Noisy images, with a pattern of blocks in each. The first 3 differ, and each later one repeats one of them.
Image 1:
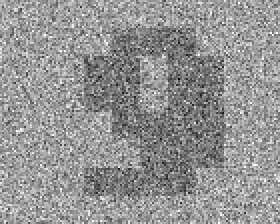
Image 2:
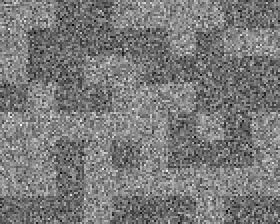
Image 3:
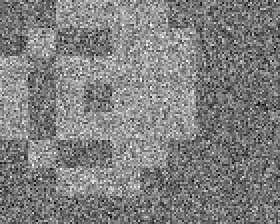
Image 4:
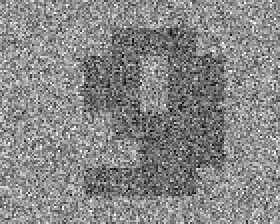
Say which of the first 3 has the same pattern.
1
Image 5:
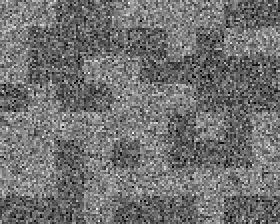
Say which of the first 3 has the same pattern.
2
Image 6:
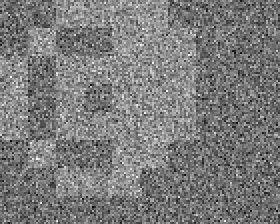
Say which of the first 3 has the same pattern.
3
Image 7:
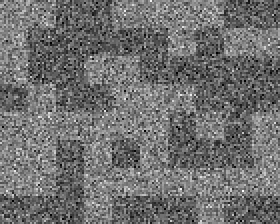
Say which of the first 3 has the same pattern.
2
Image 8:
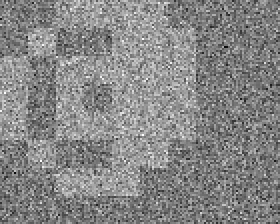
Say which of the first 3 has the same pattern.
3
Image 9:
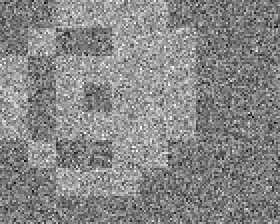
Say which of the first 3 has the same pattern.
3
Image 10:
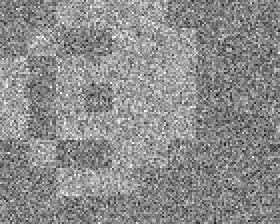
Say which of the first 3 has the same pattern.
3
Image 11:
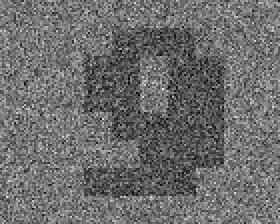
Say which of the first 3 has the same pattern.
1
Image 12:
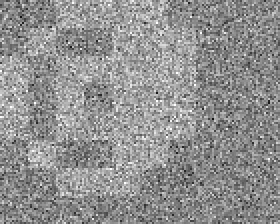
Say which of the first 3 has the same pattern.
3
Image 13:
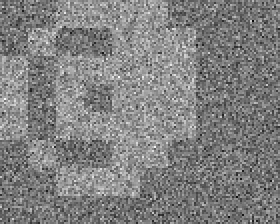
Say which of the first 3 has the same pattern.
3
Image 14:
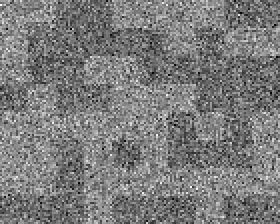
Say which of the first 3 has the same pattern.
2
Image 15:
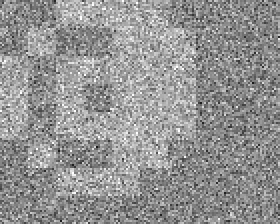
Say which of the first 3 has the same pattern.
3
